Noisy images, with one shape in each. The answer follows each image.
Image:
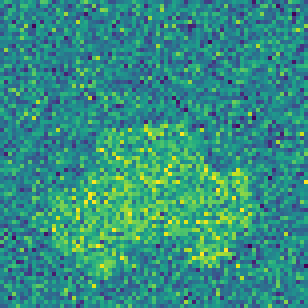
car
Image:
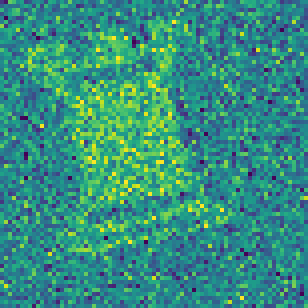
chess rook
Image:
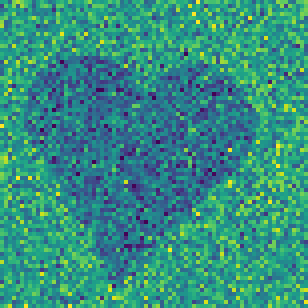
heart
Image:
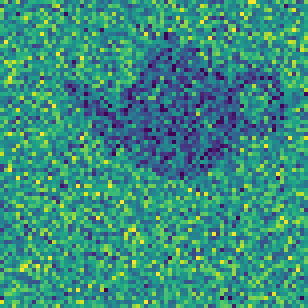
teapot
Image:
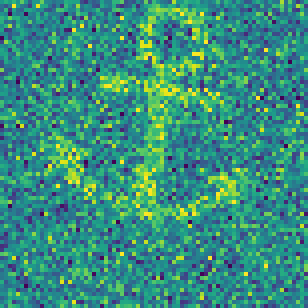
anchor
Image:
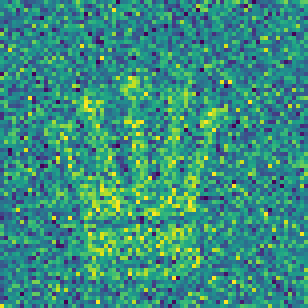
chess queen
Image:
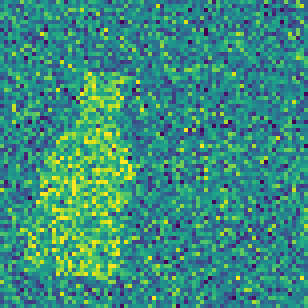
bottle
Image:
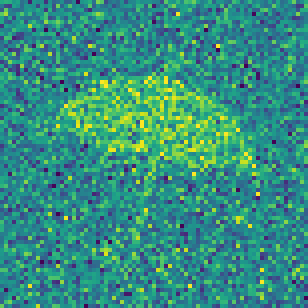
umbrella
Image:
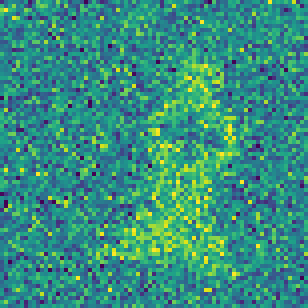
chess bishop
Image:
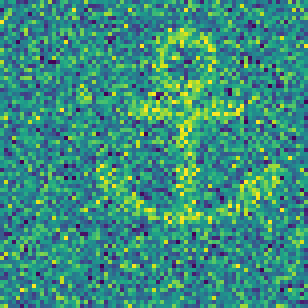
anchor
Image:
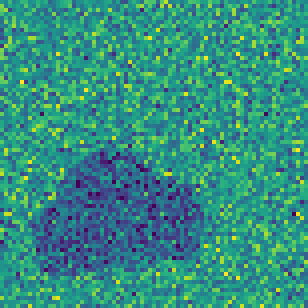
cloud
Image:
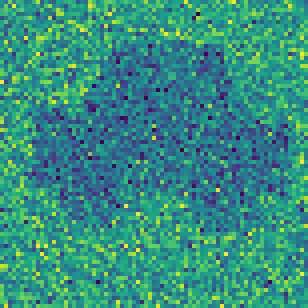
car
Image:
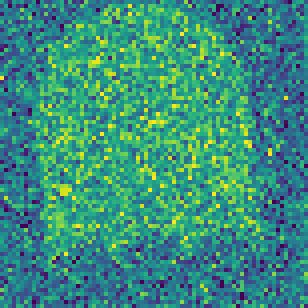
ghost
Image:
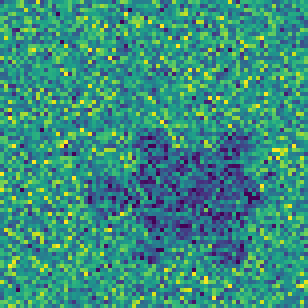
turtle
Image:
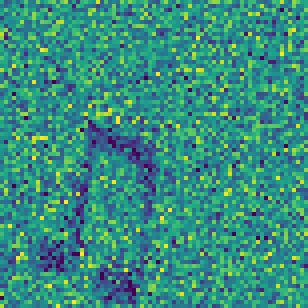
pair of musical notes
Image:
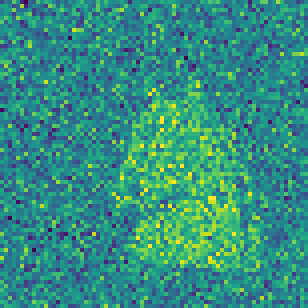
chess knight
